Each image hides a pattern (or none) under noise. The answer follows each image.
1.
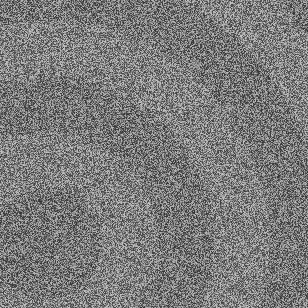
rings round one point
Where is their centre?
bottom left
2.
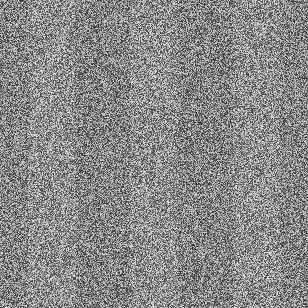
vertical stripes
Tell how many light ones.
3
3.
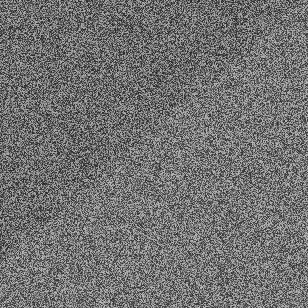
a sharp edge
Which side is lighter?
bottom right
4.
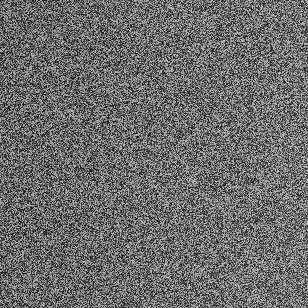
a smooth slope
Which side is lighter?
right
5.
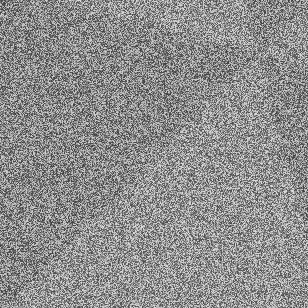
spokes from one point
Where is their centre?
top right
